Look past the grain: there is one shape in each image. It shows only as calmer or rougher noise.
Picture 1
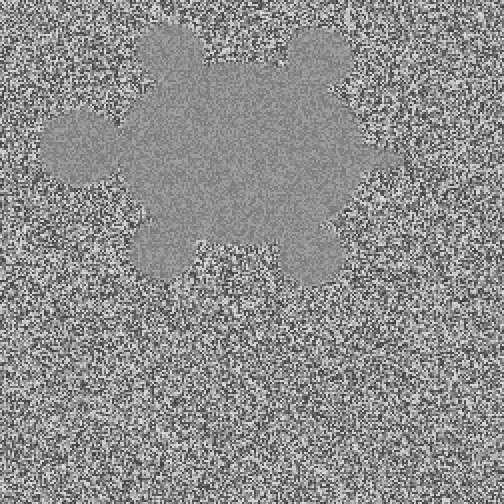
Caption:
calm turtle
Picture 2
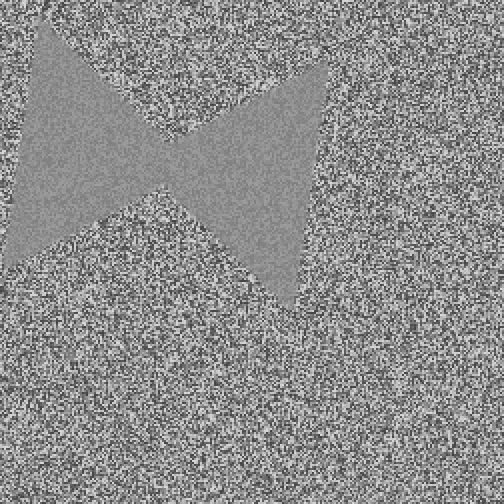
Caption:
calm bow tie
